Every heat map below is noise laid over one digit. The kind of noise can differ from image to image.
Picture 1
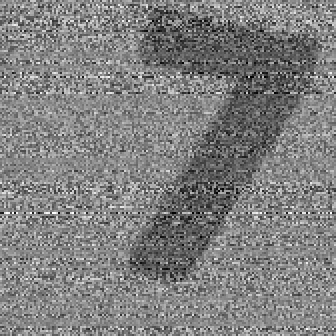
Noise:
rows of uneven size
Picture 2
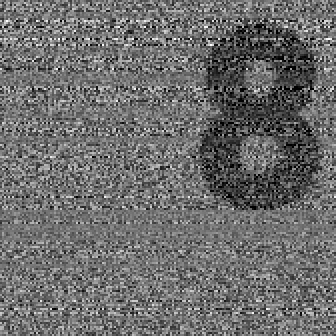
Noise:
rows of uneven size
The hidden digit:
8
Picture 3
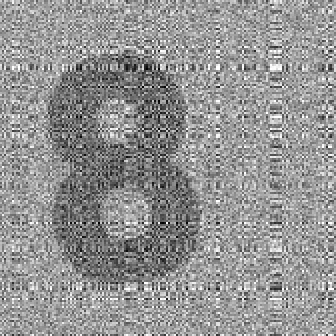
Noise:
low rank plus noise
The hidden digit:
8
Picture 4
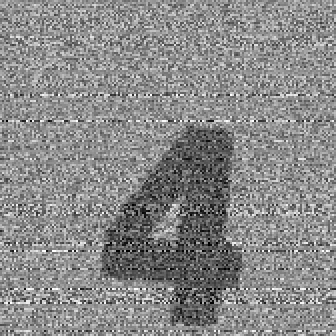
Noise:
rows of uneven size
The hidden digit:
4
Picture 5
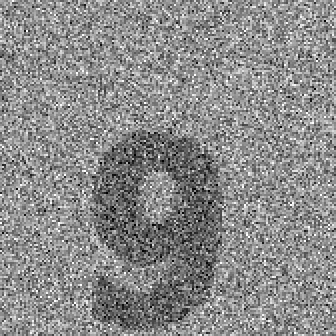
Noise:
independent entries
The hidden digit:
9
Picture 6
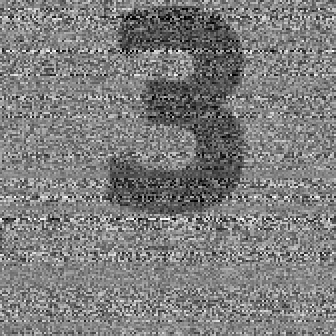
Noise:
rows of uneven size
